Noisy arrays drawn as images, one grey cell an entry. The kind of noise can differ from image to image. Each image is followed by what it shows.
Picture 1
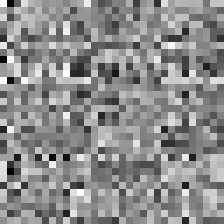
low rank plus noise
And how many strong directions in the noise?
two
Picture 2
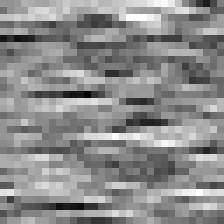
streaked along the rows
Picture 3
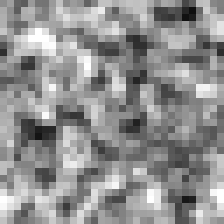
blotchy
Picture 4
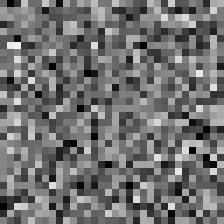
independent entries
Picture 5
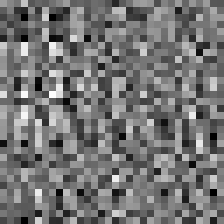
low rank plus noise
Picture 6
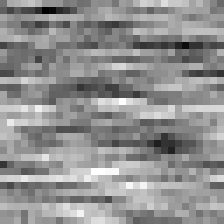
streaked along the rows
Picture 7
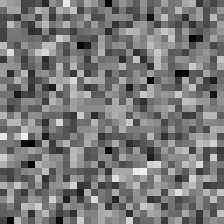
independent entries
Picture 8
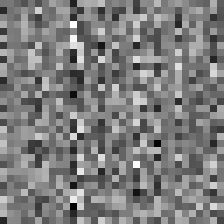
columns of uneven size
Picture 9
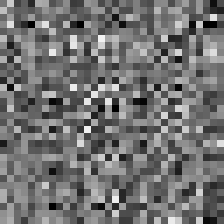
low rank plus noise
